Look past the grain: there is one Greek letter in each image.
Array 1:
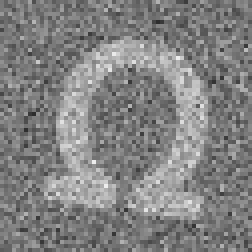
omega
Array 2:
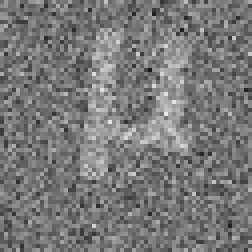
mu
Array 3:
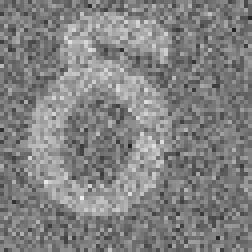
delta
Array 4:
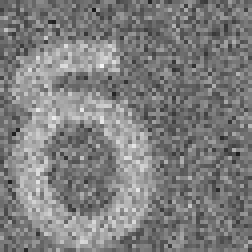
delta
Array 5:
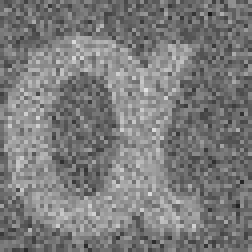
alpha
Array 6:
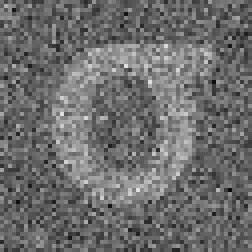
sigma
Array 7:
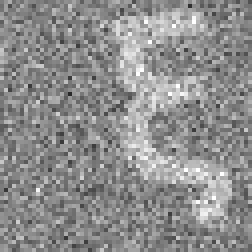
xi
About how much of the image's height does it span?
nearly all
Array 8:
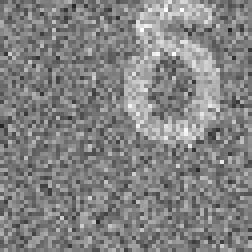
delta
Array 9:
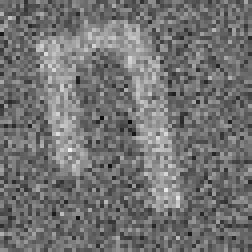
eta
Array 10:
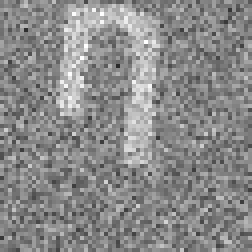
eta
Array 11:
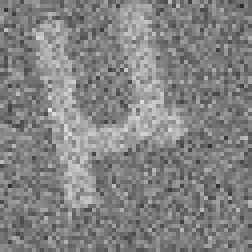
mu
